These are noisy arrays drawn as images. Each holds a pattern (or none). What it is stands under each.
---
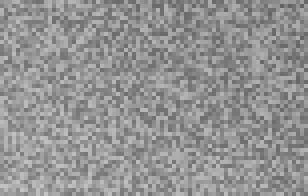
a smooth slope
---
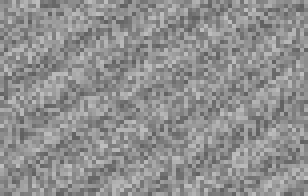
diagonal stripes
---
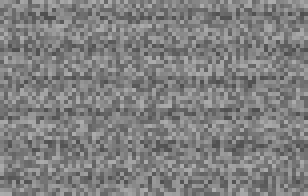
horizontal stripes
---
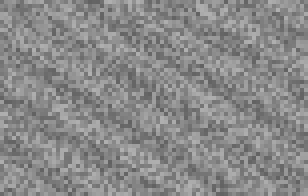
diagonal stripes
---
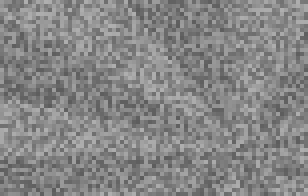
spokes from one point
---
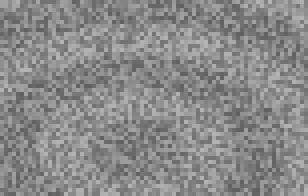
rings round one point
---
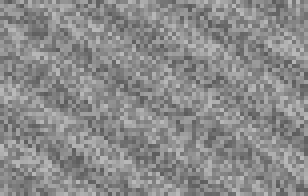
diagonal stripes
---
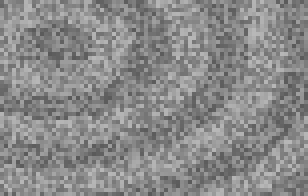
rings round one point
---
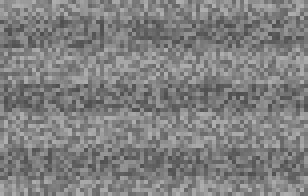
horizontal stripes
